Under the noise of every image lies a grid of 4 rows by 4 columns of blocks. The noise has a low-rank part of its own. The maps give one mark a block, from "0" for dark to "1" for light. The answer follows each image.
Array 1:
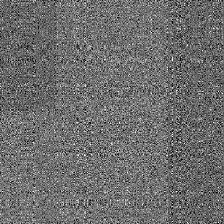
0110
0110
1110
1110
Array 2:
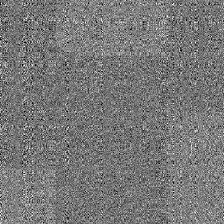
0110
0000
0001
1001
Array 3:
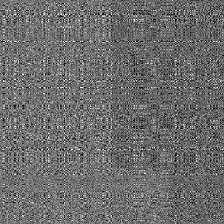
1100
1100
1100
1110
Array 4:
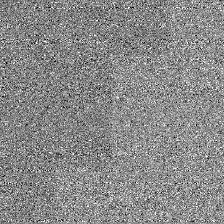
0001
0011
0011
0111
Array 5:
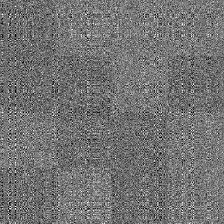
0111
0010
1001
0101
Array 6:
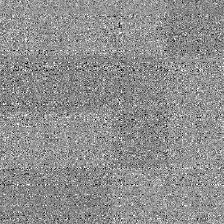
1110
0001
1101
0011
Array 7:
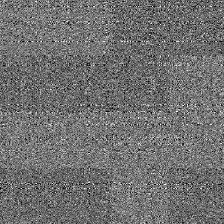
1100
0001
1111
0010
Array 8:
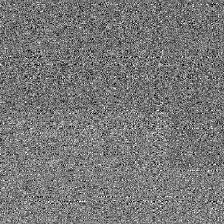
0000
0000
1110
1111
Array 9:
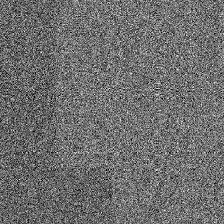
0111
0111
0111
0011
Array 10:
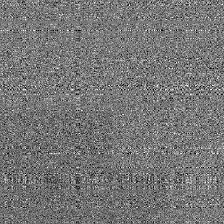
1111
1111
0011
0001
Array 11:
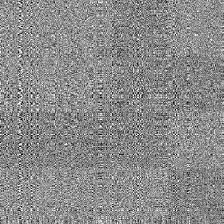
1101
1100
0001
1110
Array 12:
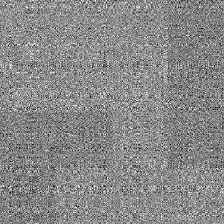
1110
1110
0010
0111
